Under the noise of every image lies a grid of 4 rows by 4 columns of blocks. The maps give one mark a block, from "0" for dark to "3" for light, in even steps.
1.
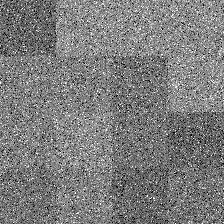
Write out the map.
0333
2213
2310
1201
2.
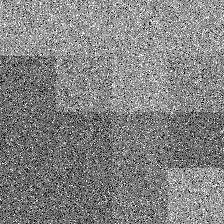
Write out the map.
3333
0232
0010
0013
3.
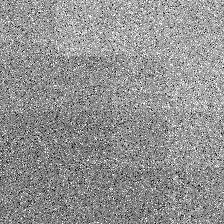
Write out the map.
2333
1123
0012
0001
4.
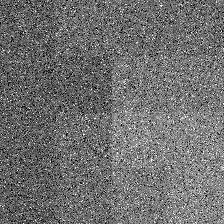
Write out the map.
0111
0022
0133
0123
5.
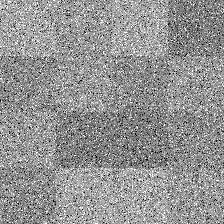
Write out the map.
3230
1212
2001
1332
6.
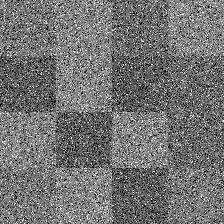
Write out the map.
2313
0301
3031
2302
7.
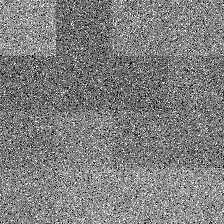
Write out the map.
3022
0001
1211
2333
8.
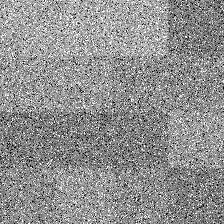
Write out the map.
3330
2211
0002
1210
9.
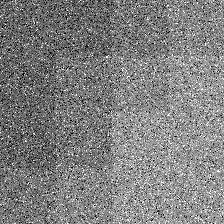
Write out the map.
0012
0123
0133
1233
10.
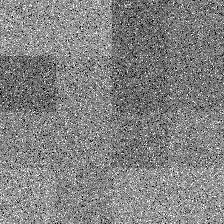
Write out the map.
3301
0201
2212
3233
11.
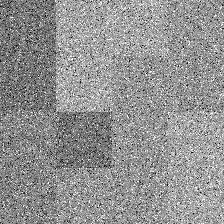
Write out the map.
0332
0322
1023
1223
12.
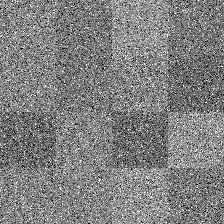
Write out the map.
2131
2120
0203
2231
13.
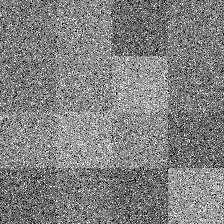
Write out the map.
1201
1231
2320
0103
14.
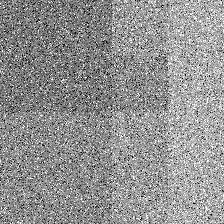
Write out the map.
0023
0013
1123
1123
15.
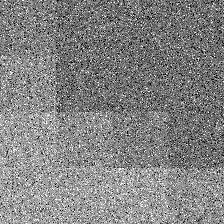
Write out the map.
1000
2000
3210
3332
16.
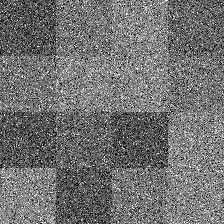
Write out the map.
0231
2332
0103
3023
